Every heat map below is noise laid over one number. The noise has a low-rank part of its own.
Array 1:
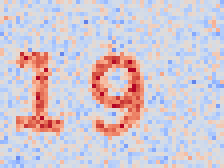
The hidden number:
19
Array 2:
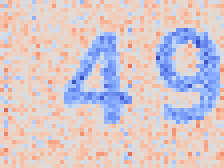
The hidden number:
49
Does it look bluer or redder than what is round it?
bluer
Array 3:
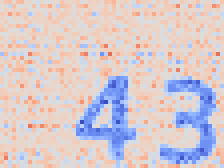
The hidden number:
43
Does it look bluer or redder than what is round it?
bluer
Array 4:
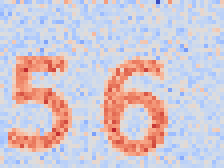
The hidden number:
56
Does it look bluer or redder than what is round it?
redder
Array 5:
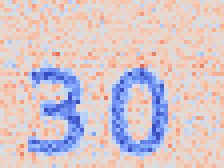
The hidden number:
30
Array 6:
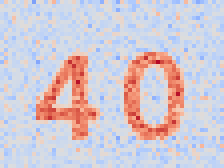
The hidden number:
40
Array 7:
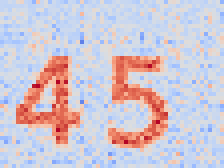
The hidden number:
45
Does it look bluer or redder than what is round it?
redder
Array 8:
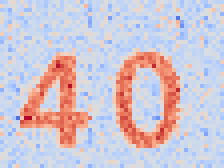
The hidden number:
40
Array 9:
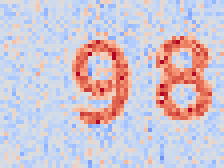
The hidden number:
98
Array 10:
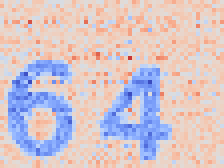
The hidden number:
64
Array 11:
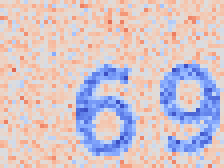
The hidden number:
69
